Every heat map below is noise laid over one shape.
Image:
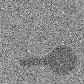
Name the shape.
lollipop
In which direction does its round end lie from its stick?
right
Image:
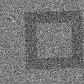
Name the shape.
square frame
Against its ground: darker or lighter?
darker
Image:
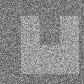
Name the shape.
square with a notch
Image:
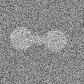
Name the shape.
dumbbell
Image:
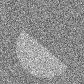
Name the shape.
half disc
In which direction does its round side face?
down and left
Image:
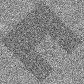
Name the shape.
square with a notch
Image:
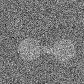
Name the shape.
dumbbell
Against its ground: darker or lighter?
lighter
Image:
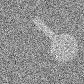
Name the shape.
lollipop
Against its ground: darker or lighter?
lighter
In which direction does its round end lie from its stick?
down and right
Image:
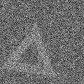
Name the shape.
triangle frame
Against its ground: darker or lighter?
lighter
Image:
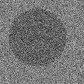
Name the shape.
disc
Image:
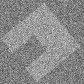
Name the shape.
square with a notch
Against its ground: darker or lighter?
lighter
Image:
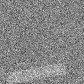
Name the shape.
bar
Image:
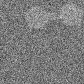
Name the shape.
dumbbell
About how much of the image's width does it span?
two thirds
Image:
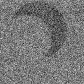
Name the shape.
crescent
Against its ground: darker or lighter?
darker
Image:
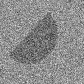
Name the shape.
half disc
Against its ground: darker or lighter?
darker
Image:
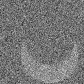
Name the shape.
crescent
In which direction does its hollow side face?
up
